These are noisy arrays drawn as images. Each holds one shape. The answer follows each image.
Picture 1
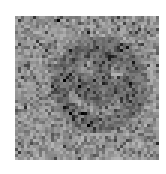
dark smiling face
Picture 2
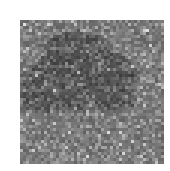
dark cloud
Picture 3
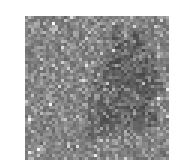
dark chess knight
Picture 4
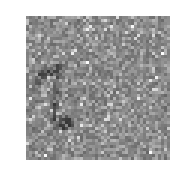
dark musical note
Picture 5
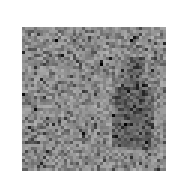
dark bottle
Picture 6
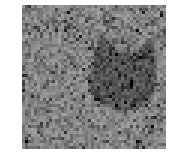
dark cat's head
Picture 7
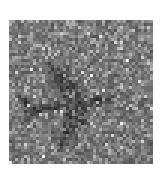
dark airplane
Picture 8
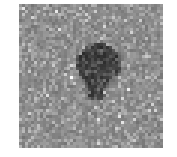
dark light bulb, centre
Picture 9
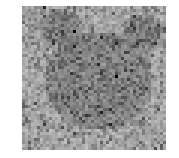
dark bear's head
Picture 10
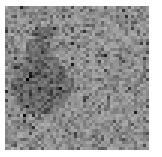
dark pear
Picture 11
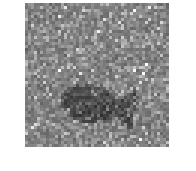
dark fish
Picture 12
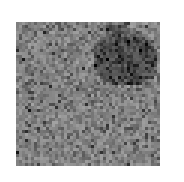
dark apple, top right
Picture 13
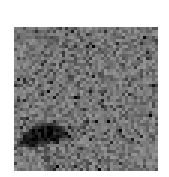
dark umbrella, bottom left
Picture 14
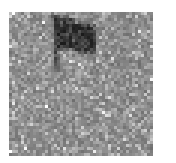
dark flag, top middle
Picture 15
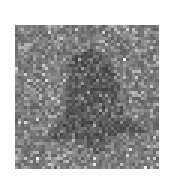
dark bell
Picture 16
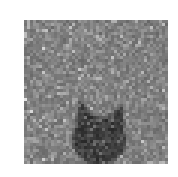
dark cat's head, bottom middle
